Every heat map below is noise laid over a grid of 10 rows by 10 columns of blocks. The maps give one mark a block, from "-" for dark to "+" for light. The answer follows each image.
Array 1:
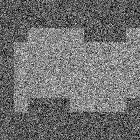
- - - - - - - - - -
- - - - - - - - - -
- - + + + + - - - +
- + + + + + + + + +
- + + + + + + + + +
- + + + + + + + + +
- + + + + + + + + +
- + - - - + + + + -
- - - - - - - - - -
- - - - - - - - - -
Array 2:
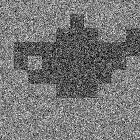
+ + + + + + + + + +
+ + + + + - + + + +
+ + + + - - - + + -
+ - - - - - - - - -
+ - + - - - - - - +
+ + - - - - - - + +
+ + + + - - - + + +
+ + + + + + + + + +
+ + + + + + + + + +
+ + + + + + + + + +
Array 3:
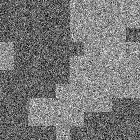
- - - - - + + + + +
- - - - - + + + + +
- - - - - + + + + -
+ - - - - - + + + +
+ - - - - + + + + +
- - - - - + + + + +
- - - - + + + + + +
- - + + + + + + - -
- - + + + + - - - -
- - - - + - - - - -
